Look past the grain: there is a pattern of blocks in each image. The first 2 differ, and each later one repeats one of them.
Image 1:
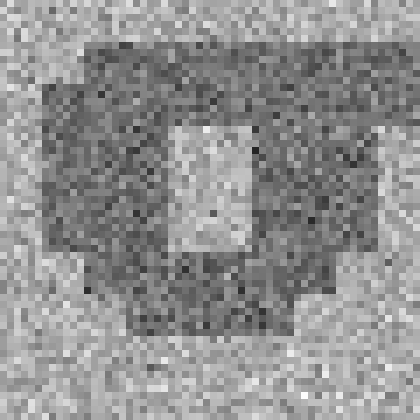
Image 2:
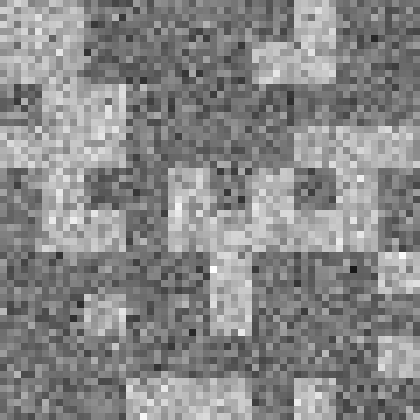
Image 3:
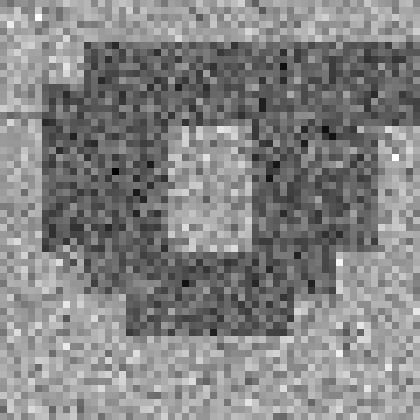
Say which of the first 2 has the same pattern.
1
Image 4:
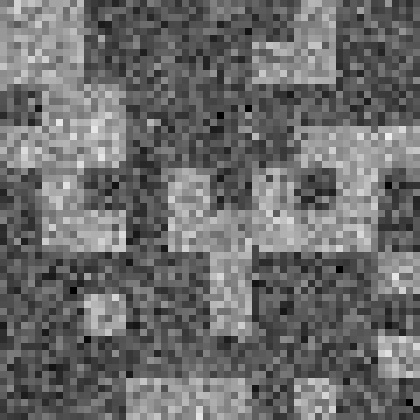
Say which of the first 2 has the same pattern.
2
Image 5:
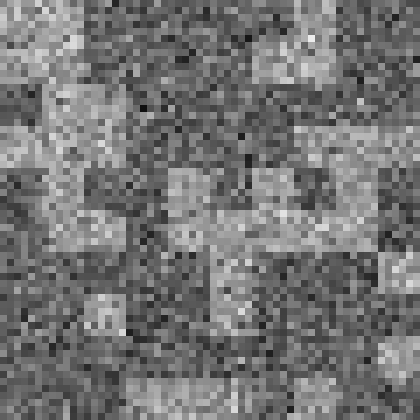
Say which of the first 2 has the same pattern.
2
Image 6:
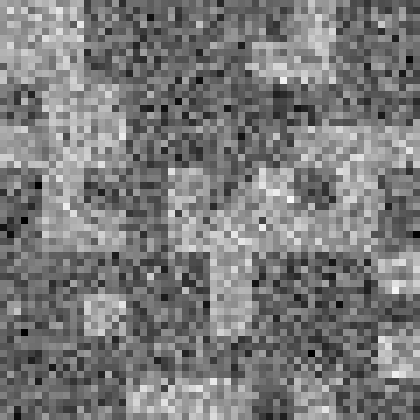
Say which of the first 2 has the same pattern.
2
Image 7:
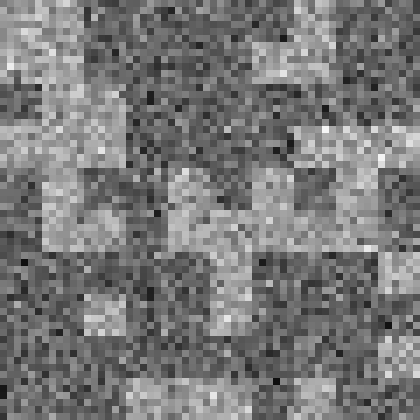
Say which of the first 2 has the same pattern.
2
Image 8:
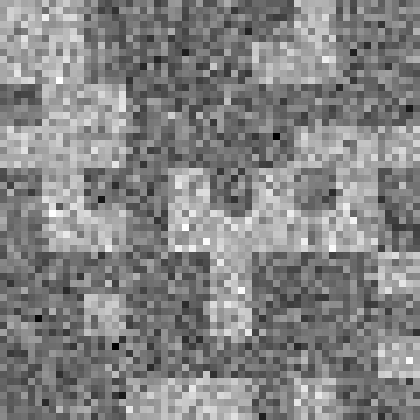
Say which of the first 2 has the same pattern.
2
